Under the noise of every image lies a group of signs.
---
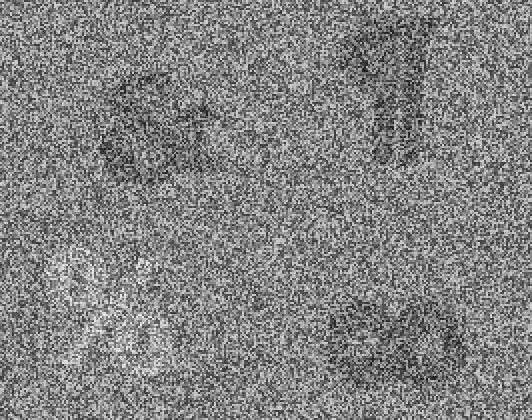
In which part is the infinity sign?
bottom right
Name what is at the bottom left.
percent sign
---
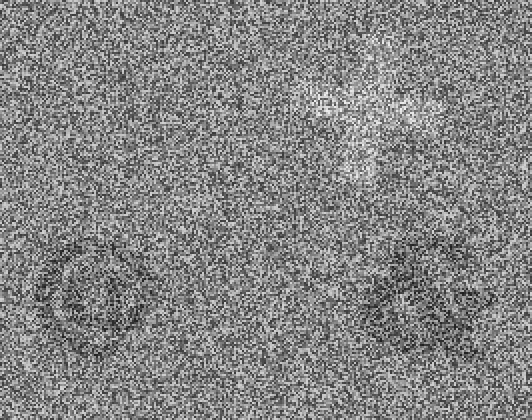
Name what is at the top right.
plus sign
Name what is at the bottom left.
at sign
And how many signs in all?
3
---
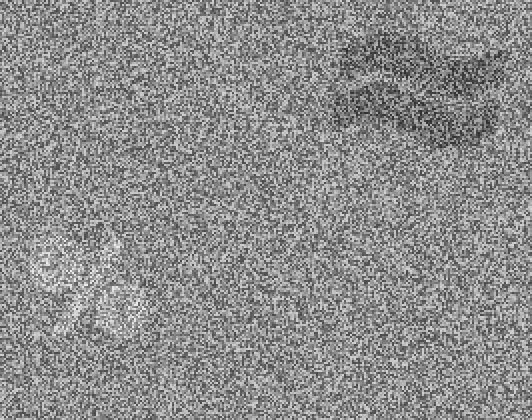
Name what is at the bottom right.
nothing
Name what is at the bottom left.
percent sign
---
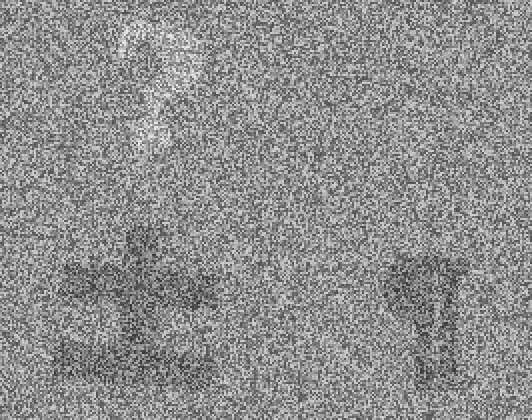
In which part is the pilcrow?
bottom right
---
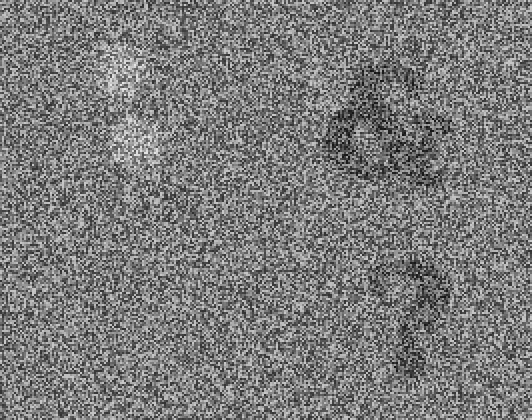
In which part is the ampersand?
top right
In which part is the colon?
top left
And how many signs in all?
3
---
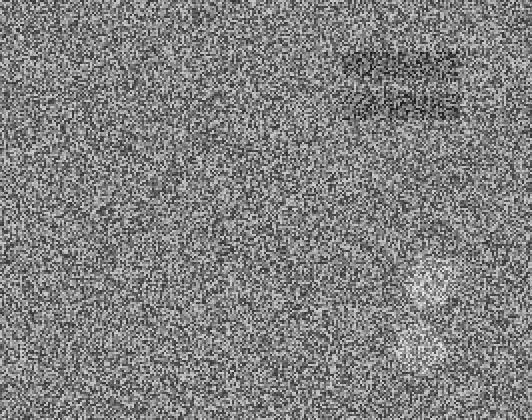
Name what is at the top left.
nothing
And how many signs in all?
2
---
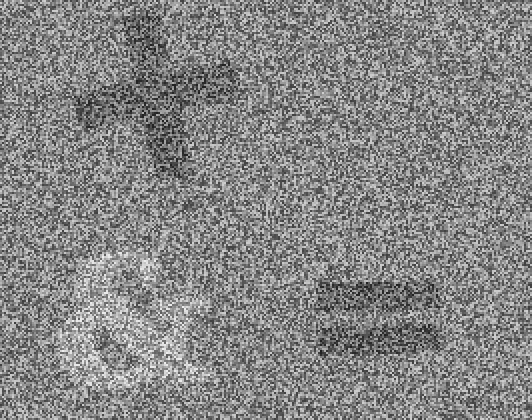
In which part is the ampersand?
bottom left
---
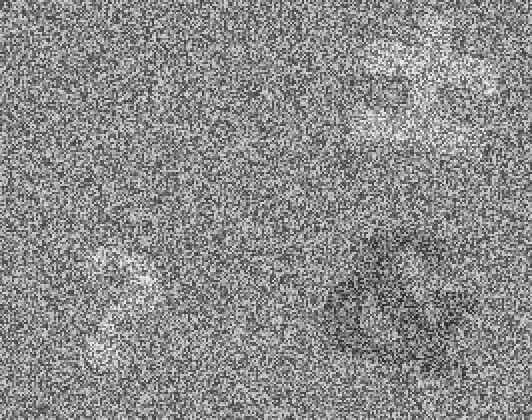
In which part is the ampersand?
bottom right
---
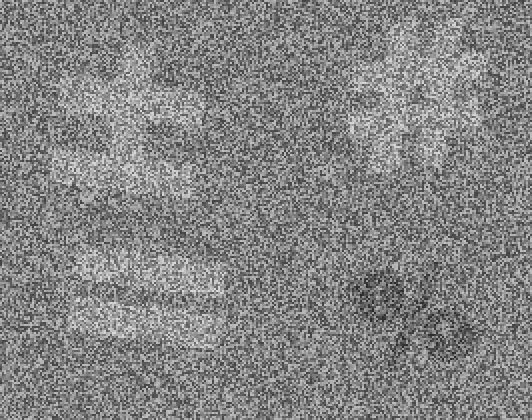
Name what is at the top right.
hash sign
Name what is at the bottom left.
equals sign
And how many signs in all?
4
